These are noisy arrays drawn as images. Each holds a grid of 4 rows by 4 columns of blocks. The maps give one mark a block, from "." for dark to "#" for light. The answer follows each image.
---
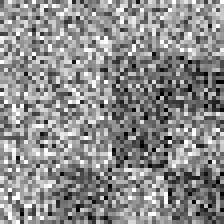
# # # #
# # . .
# # . #
# . # .
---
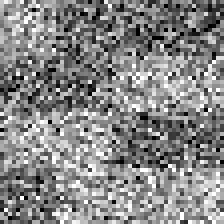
# . . .
. . # #
# # . .
. # # #
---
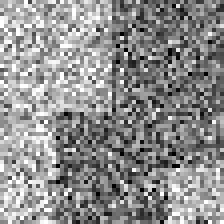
# # . .
# # . .
# . . .
# . . #
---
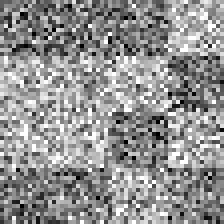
. . . #
# # # .
# # . #
. . # .
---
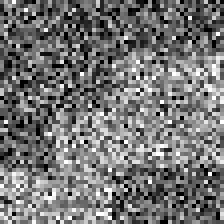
. . . .
. . # #
. # # #
# # . .
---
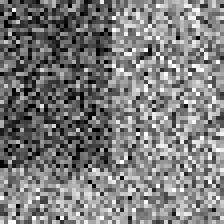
. . # #
. . # #
. . # #
# # # #
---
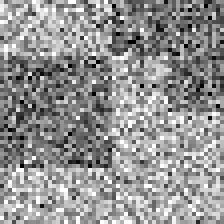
# # . .
. . # .
. . # #
# # # #
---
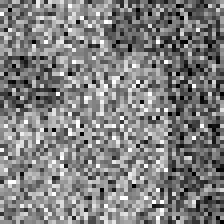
# # . .
. # # .
# # # .
# # # .
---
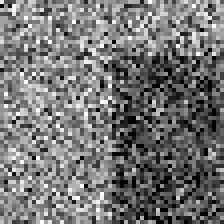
# # # #
# # . .
# # . .
# # . .
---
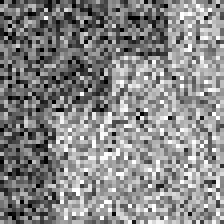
. . . #
. . # #
. # # #
. # # #
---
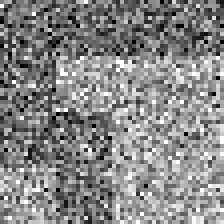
. . . .
. # # #
. . # #
# . # #
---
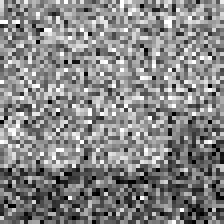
# # # #
# # # #
# # # .
. . . .
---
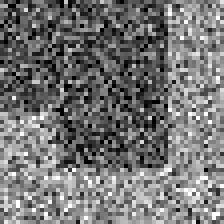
. . . #
. . . #
# . . #
# # # #
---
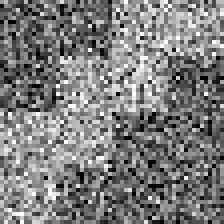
. . # #
. # # .
# # . .
# . . .
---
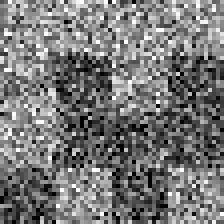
# # # #
# . # .
# . . .
. # . #
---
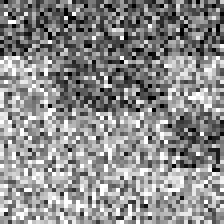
. . . .
# . . #
# # # .
# # # #
